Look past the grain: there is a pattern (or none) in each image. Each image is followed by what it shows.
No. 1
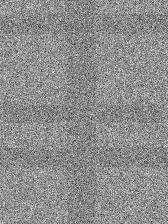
bands of rows crossing bands of columns
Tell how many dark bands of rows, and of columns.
3 and 1
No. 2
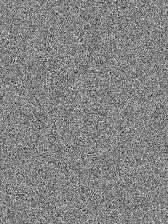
only noise
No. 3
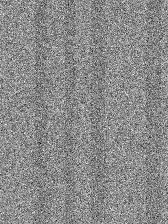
bands of columns
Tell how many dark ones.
4
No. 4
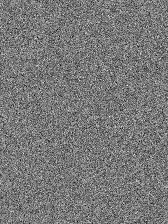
only noise
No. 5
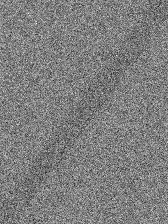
a diagonal band
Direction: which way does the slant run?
bottom left to top right
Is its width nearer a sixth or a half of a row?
a sixth
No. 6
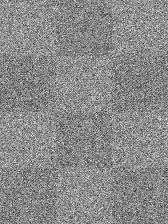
a checkerboard
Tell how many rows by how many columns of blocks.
4 by 3
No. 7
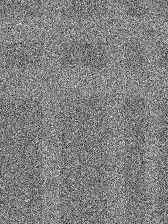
bands of rows crossing bands of columns
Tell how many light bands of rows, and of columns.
2 and 3
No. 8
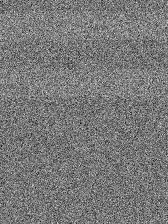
bands of rows
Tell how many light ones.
2
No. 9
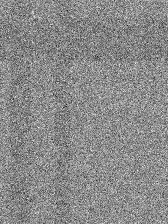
bands of rows crossing bands of columns
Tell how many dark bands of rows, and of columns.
1 and 2
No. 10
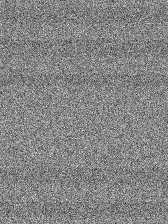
bands of rows
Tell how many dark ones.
5
